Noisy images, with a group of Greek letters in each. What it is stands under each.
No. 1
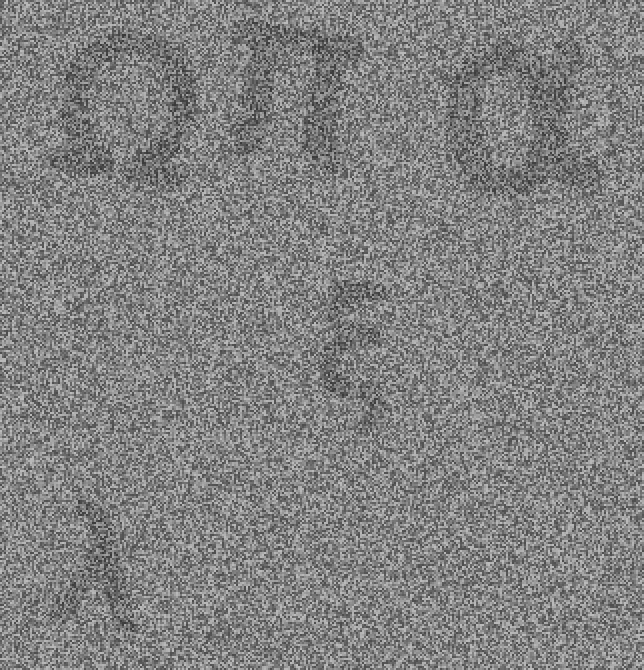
top left: omega; top middle: pi; top right: alpha; centre: xi; bottom left: lambda
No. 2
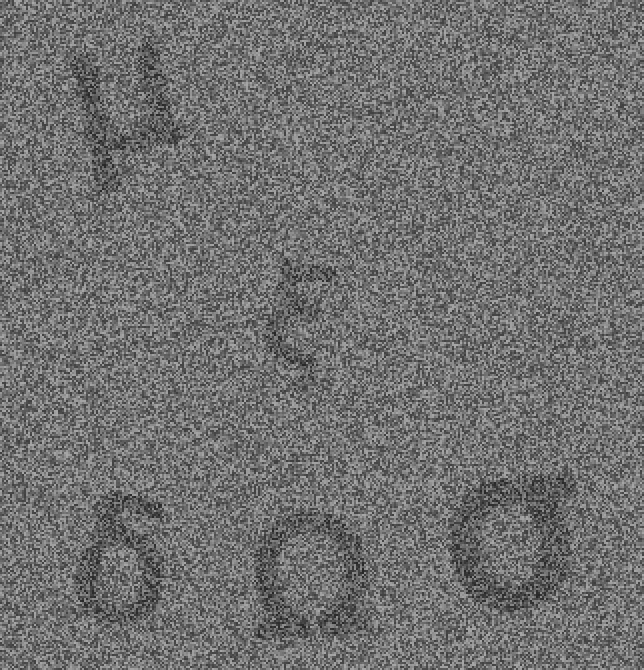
top left: mu; centre: xi; bottom left: delta; bottom middle: omega; bottom right: sigma
